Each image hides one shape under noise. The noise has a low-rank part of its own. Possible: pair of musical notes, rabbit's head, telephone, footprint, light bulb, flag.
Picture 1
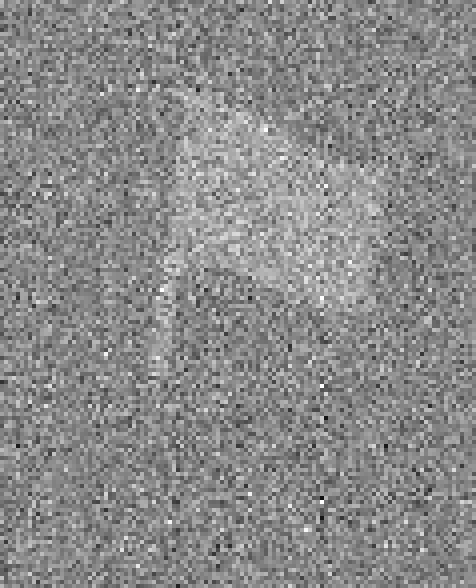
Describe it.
light flag
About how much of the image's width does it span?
half
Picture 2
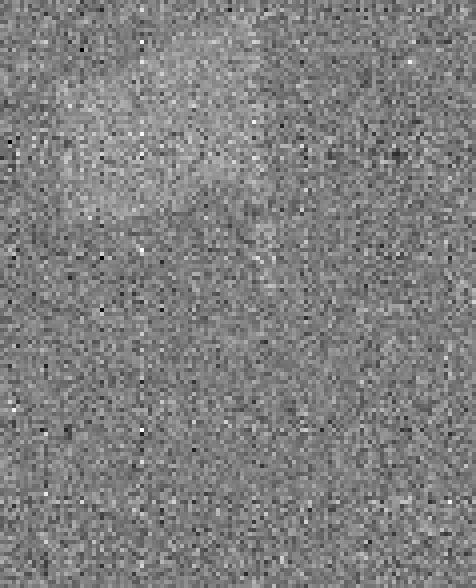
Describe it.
light flag
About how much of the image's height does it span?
half
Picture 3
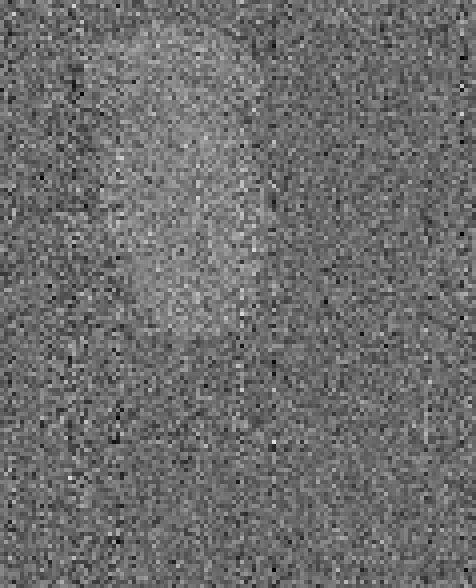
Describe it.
light footprint
